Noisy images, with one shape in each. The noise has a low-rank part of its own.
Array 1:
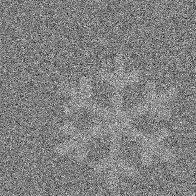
snowflake
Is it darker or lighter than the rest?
lighter
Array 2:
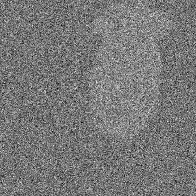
footprint
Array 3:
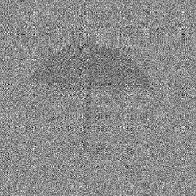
umbrella
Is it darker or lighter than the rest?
darker
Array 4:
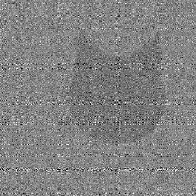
cat's head
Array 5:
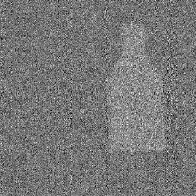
bottle
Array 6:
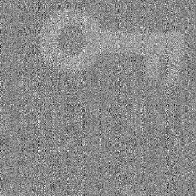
key
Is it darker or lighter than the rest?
lighter
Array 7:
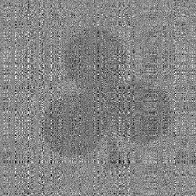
club
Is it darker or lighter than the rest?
darker
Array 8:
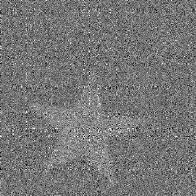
star
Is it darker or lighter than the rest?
lighter
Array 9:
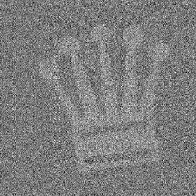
chess queen
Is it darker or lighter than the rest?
lighter
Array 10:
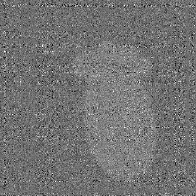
footprint
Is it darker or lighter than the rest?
lighter
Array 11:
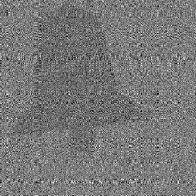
bell
